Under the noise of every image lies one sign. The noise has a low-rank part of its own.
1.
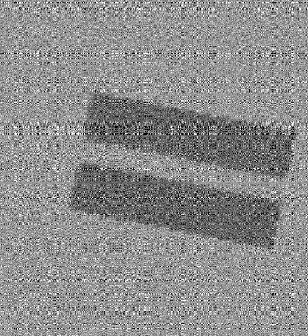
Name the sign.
equals sign
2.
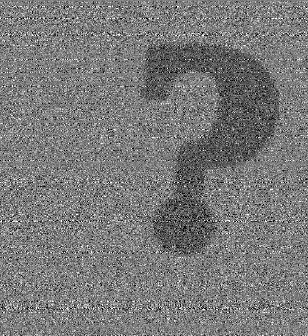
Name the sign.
question mark
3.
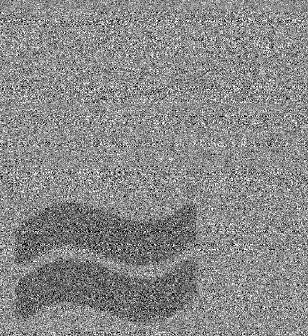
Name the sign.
approximately sign
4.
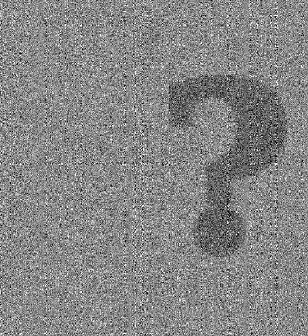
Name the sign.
question mark
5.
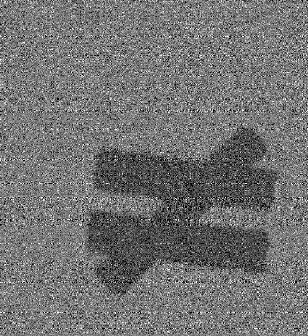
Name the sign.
not-equal sign
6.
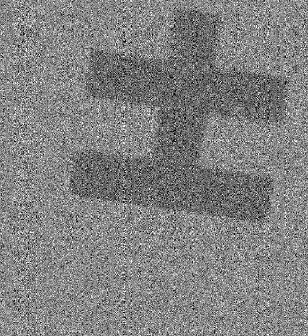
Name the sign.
plus-minus sign
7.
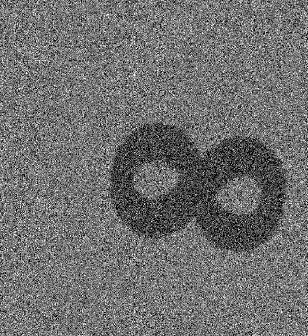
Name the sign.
infinity sign
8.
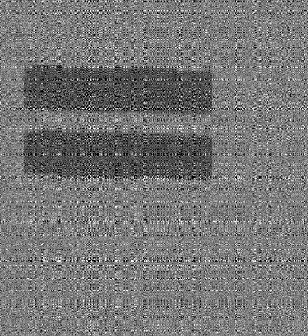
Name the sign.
equals sign
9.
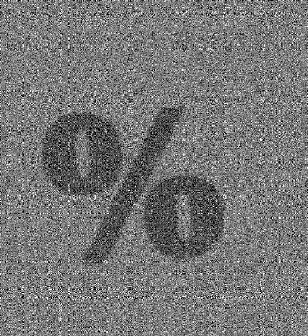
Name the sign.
percent sign
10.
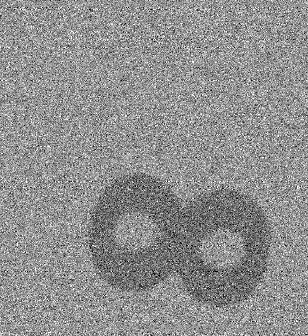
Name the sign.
infinity sign
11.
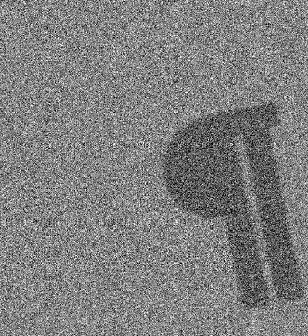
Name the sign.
pilcrow
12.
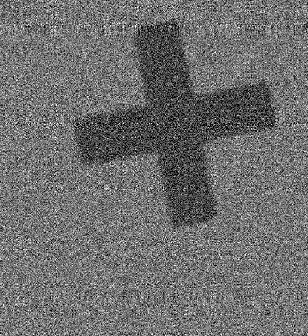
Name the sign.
plus sign
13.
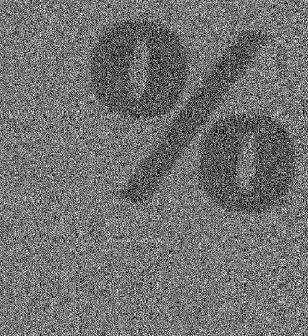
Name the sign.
percent sign
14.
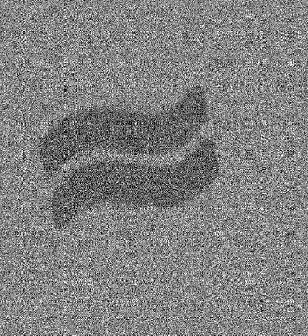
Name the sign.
approximately sign
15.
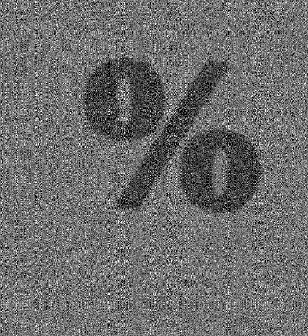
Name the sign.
percent sign
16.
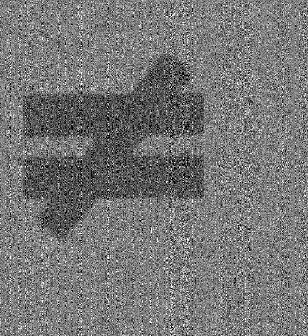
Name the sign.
not-equal sign
